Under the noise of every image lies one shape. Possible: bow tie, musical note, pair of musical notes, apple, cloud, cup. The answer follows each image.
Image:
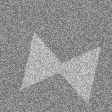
bow tie
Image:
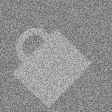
cup
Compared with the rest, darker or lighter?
lighter
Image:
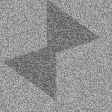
bow tie
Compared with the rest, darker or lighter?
darker
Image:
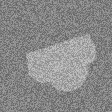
cloud
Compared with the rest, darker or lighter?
lighter
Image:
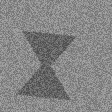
bow tie
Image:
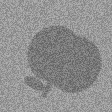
apple
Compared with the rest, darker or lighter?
darker
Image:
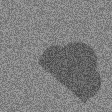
cloud
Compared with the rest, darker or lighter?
darker
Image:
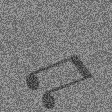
pair of musical notes
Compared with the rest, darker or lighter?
darker
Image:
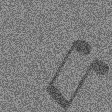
pair of musical notes
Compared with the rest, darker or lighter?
darker
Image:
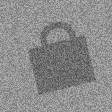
cup
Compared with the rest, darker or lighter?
darker
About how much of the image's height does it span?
two thirds
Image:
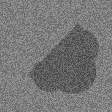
cloud
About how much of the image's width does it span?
two thirds
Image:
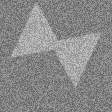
bow tie
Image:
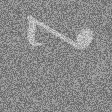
musical note
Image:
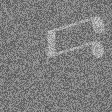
pair of musical notes
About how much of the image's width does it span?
half
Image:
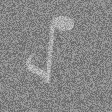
musical note
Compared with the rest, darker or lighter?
lighter
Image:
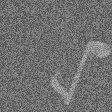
musical note
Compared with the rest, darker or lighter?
lighter
